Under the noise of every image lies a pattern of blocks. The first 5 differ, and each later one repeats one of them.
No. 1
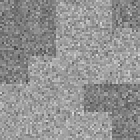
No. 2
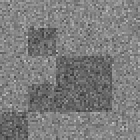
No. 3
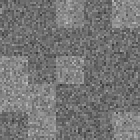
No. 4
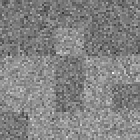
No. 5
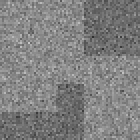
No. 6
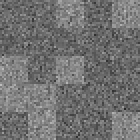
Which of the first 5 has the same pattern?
3
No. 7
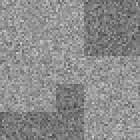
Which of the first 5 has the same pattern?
5
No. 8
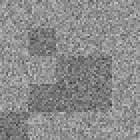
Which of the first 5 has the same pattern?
2
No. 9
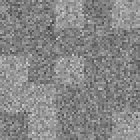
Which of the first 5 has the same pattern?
3
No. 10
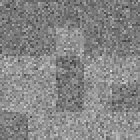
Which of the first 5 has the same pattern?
4
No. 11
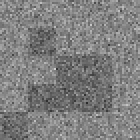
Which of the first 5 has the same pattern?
2
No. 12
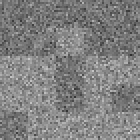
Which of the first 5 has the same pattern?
4
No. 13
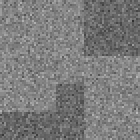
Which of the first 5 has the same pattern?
5
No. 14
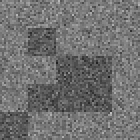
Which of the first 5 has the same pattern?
2
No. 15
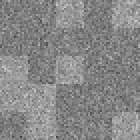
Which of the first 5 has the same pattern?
3
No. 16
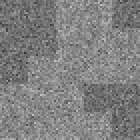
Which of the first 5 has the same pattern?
1
